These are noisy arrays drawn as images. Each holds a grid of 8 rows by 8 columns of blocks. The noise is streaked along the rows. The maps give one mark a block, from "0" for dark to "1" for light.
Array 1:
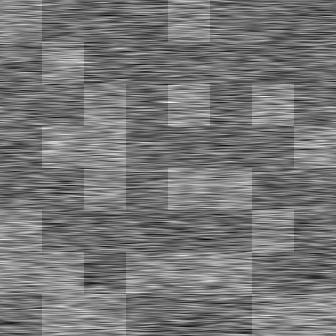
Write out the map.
10001000
01000000
00101010
01100001
00101100
10000010
11011100
01100011
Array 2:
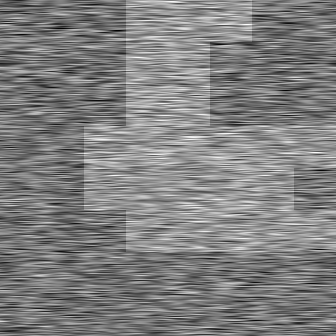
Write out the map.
00011100
00011000
00011000
00111111
00111110
00011111
00000000
00000000
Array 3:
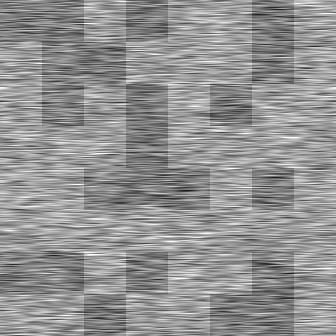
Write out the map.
00101101
10011101
10101011
11101111
11000101
11111111
00101101
11011001
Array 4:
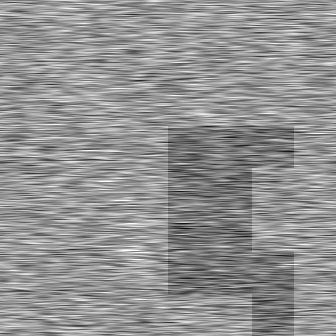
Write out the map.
11111111
11111111
11111111
11110001
11110011
11110011
11110001
11111101
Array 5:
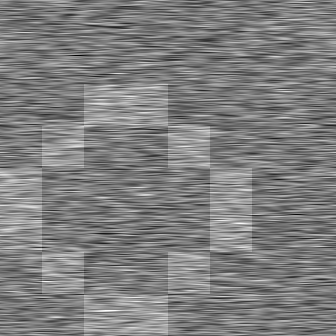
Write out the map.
00000000
00000000
00110000
01001000
10000100
10000100
01001000
00110000
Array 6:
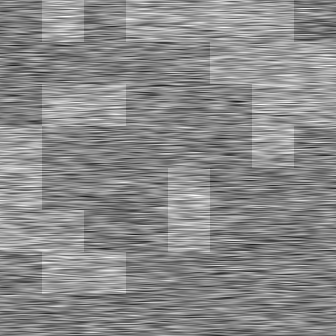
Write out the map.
01011110
00000111
01100011
10000010
10001000
11001000
01100000
00000000
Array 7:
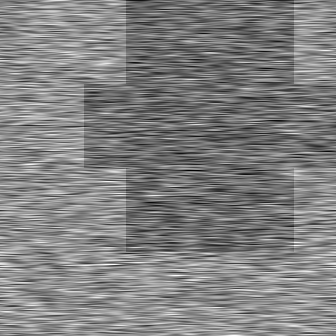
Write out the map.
11100001
11100001
11000000
11000000
11100001
11100001
11111111
11111111
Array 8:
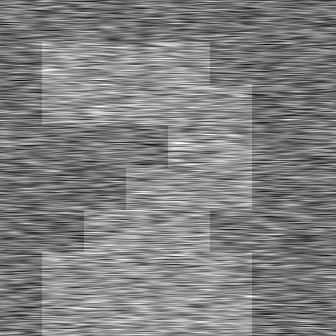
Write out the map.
00000000
01111000
01111100
00001100
00011100
00111000
01111100
01111100
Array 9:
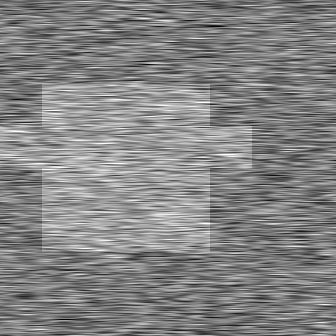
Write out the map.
00000000
00000000
01111000
11111100
01111000
01111000
00000000
00000000
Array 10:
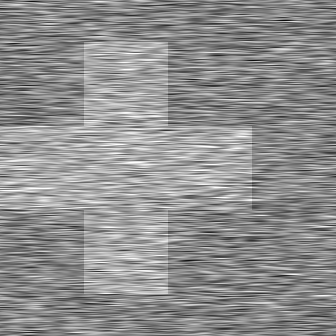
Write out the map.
00000000
00110000
00110000
11111100
11111100
00110000
00110000
00000000
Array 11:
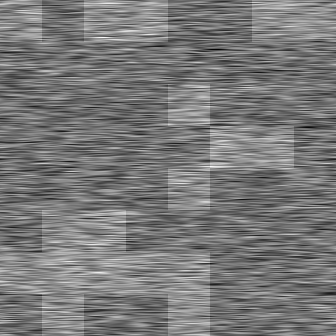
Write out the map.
10110011
00000000
00001000
00000110
00001000
01100000
11111000
01001000
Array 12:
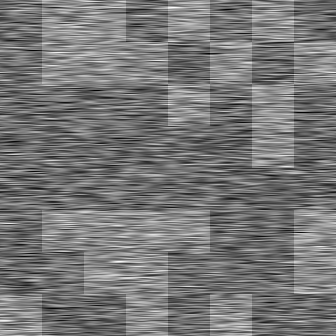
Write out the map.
01101010
01110101
00001010
00000010
00000000
01111001
00110001
10010100
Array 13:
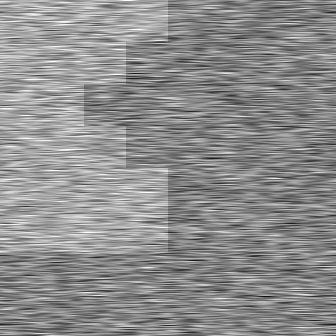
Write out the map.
11110000
11100000
11000000
11100000
11110000
11110000
00000000
00000000
